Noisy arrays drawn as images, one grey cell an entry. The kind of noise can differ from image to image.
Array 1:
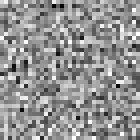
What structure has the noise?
independent entries
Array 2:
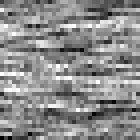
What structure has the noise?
streaked along the rows
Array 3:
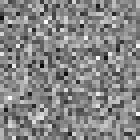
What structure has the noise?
independent entries
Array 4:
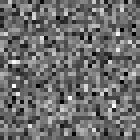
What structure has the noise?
independent entries
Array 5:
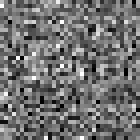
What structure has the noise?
low rank plus noise
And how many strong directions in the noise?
five to eight
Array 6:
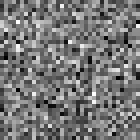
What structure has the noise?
independent entries
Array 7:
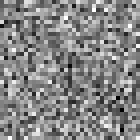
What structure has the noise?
independent entries
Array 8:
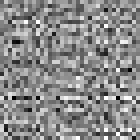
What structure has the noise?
low rank plus noise
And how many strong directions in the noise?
one
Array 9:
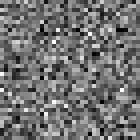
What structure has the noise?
low rank plus noise
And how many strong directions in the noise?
five to eight
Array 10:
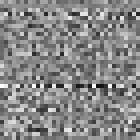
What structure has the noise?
rows of uneven size
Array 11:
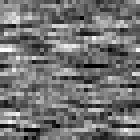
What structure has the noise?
streaked along the rows
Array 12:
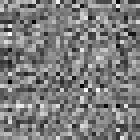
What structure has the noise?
low rank plus noise
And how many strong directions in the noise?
three or four
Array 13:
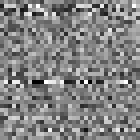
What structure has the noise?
rows of uneven size
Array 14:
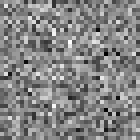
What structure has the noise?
low rank plus noise
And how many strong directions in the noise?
five to eight
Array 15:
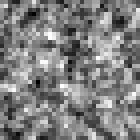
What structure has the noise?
blotchy
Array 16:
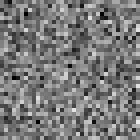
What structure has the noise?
independent entries
